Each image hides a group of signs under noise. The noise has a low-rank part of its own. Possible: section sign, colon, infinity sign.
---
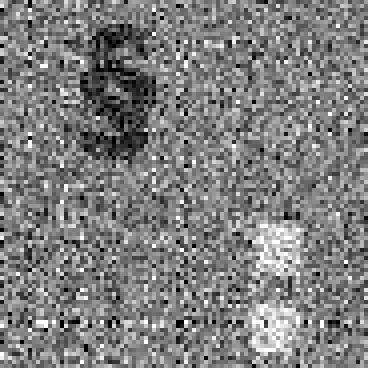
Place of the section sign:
top left
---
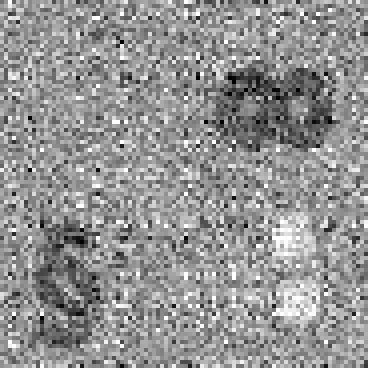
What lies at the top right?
infinity sign
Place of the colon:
bottom right
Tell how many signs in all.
3
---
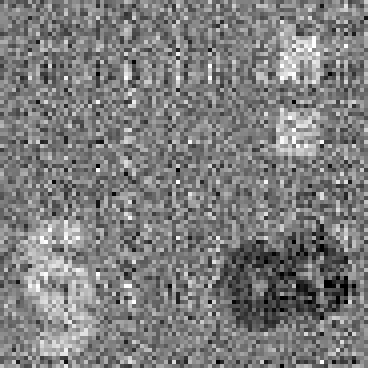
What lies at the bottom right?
infinity sign
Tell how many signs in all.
3
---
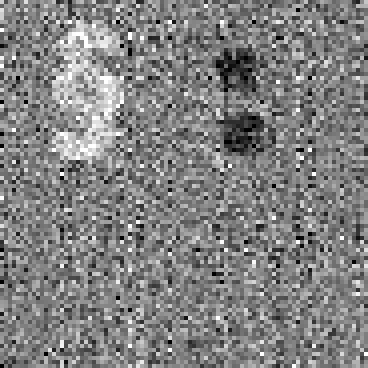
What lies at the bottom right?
nothing
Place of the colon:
top right
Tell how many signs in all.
2
